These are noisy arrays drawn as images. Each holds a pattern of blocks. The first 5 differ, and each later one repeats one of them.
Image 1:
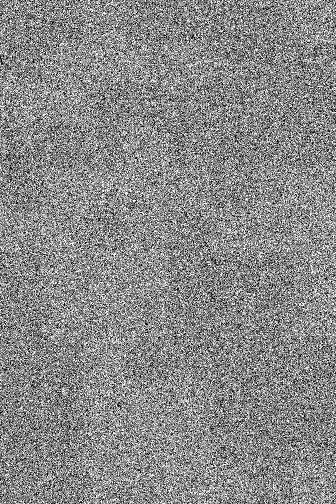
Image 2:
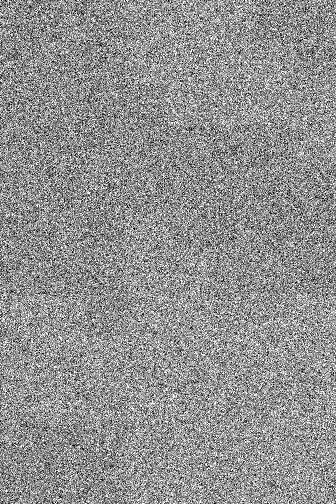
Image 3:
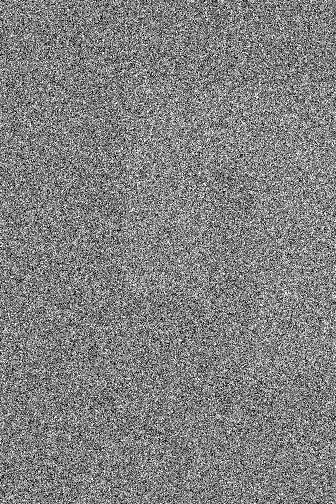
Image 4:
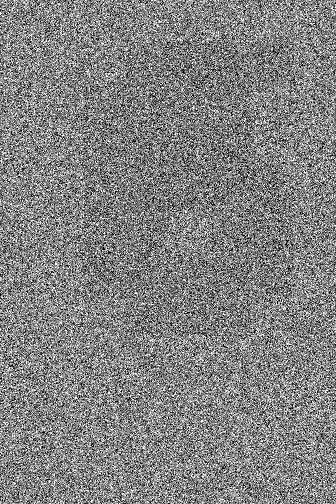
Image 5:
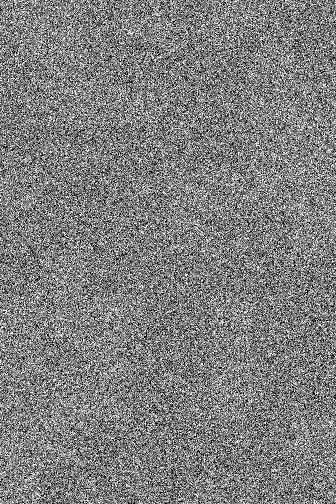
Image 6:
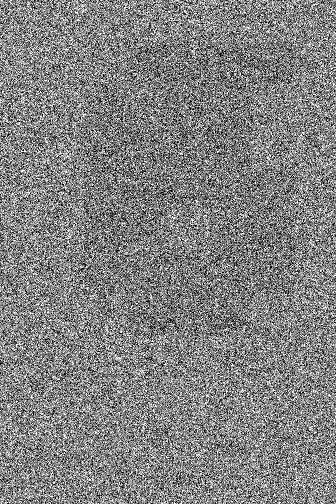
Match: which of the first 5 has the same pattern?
4
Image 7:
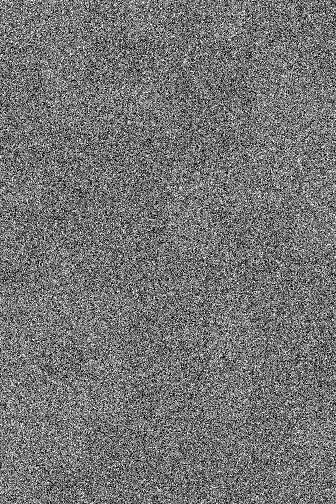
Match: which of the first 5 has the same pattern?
5
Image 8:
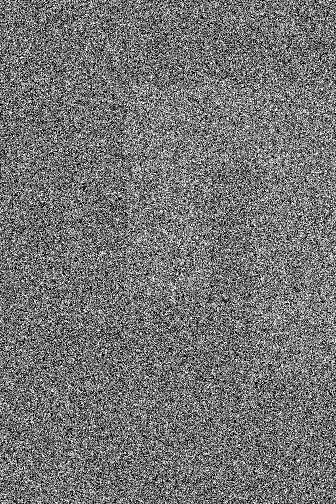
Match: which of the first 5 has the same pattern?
3
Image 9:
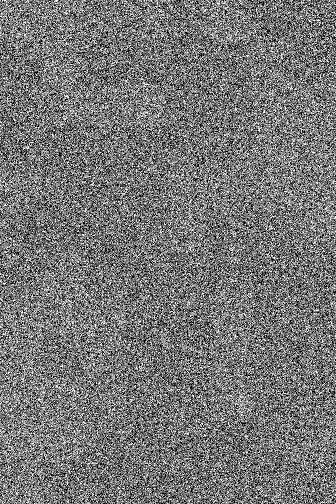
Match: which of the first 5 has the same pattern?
5
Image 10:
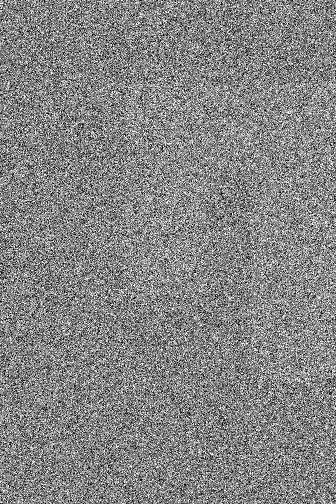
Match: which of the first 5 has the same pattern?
3
